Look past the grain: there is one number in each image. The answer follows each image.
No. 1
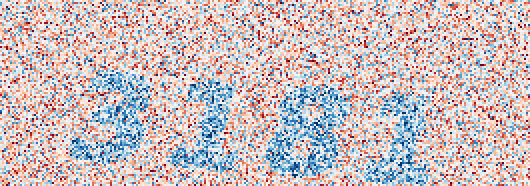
3181
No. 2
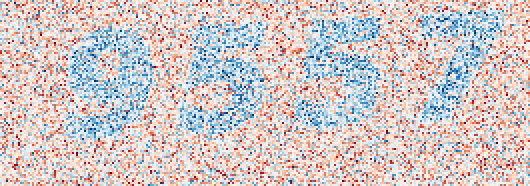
9557
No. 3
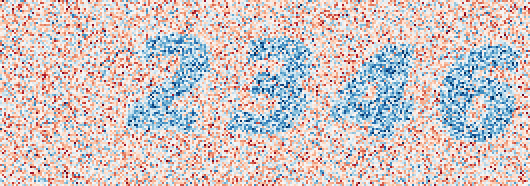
2346
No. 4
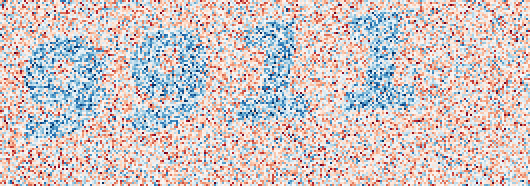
9911
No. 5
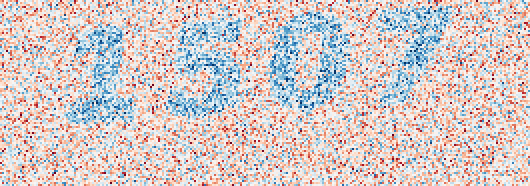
1507
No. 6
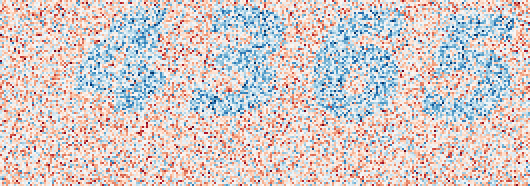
4365
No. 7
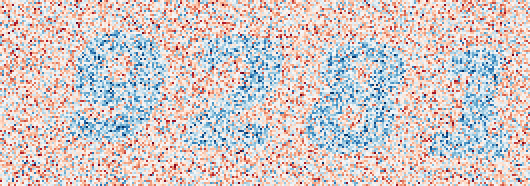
9281
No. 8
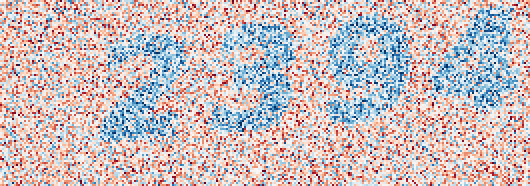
2394
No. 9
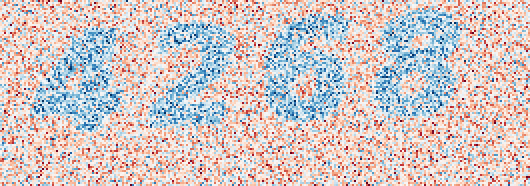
4268
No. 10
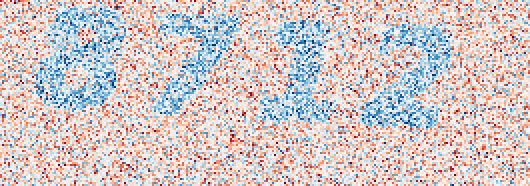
8712
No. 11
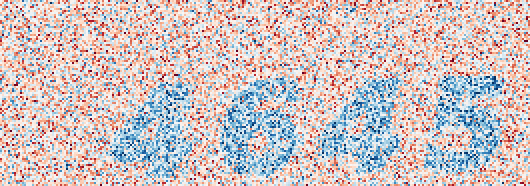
4645
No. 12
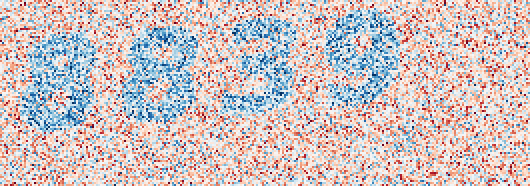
8839
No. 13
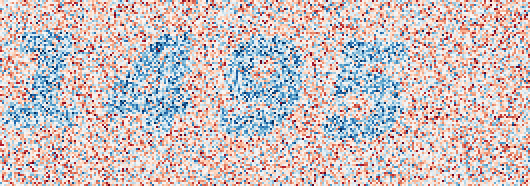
1495
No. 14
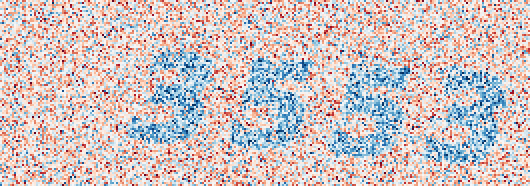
3553
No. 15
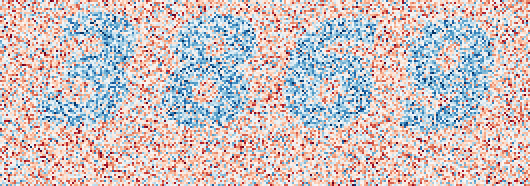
3869
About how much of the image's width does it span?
nearly all
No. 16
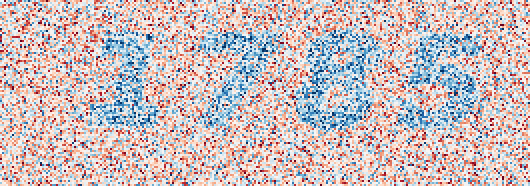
1785
